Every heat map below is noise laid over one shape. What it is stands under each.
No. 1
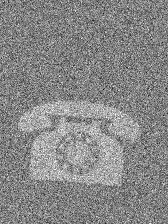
telephone
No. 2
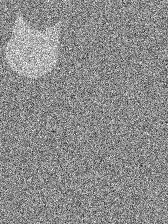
cat's head
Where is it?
top left
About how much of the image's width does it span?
a third
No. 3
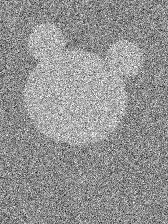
bear's head
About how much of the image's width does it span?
two thirds
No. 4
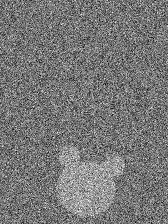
bear's head
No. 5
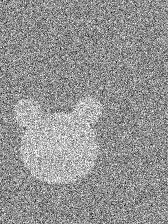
bear's head
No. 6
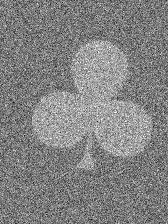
club
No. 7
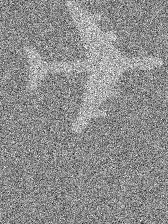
airplane
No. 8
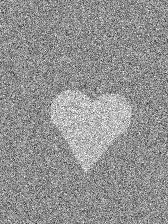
heart
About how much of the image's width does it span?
half
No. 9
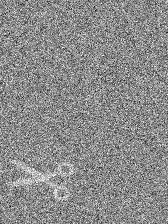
pair of scissors
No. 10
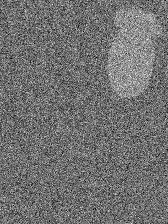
footprint
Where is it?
top right
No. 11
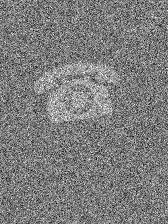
telephone
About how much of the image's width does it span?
half
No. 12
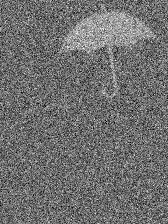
umbrella
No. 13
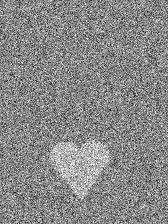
heart
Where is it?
bottom middle
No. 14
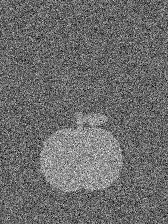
apple
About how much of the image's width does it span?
half
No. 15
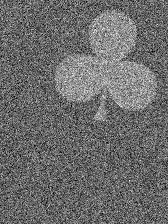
club
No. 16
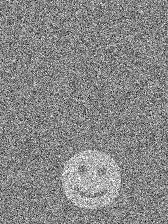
smiling face
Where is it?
bottom middle
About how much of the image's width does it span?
a third
